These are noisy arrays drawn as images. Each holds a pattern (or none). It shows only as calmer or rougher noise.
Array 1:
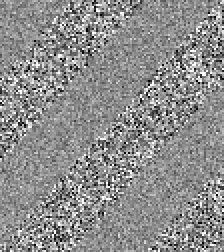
diagonal stripes
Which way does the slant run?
bottom left to top right
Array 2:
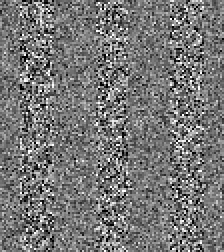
vertical stripes
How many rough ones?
3
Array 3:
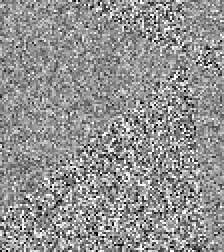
spokes from one point
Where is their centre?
top right
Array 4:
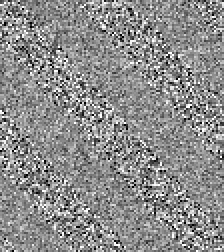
diagonal stripes
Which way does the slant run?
top left to bottom right
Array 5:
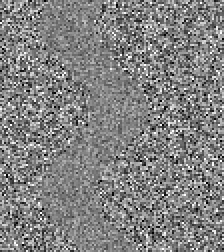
a wavy band
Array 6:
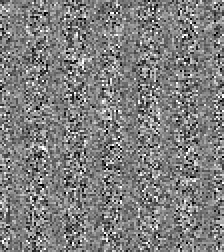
vertical stripes
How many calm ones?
6
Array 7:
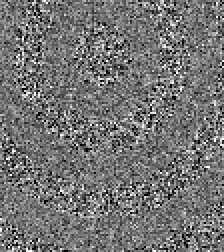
rings round one point
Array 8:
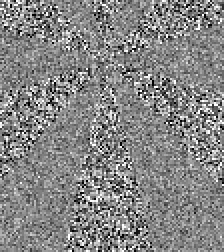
spokes from one point
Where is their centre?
top middle
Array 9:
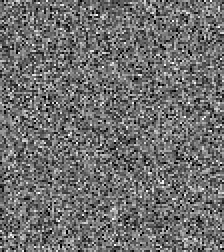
only noise
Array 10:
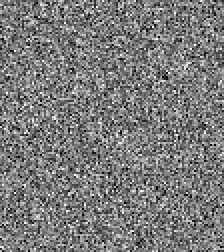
only noise
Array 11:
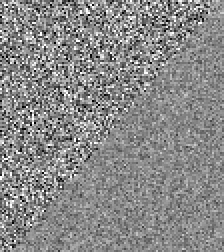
a sharp edge
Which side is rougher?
top left
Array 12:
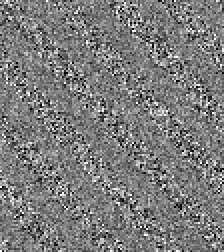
diagonal stripes
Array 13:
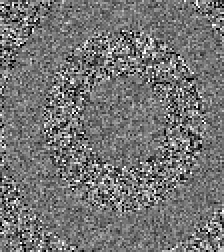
rings round one point
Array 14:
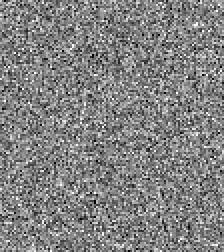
only noise
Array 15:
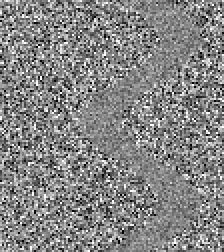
a wavy band
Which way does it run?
top to bottom
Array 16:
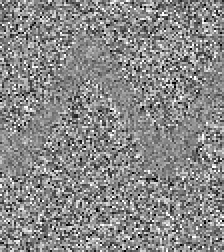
a wavy band
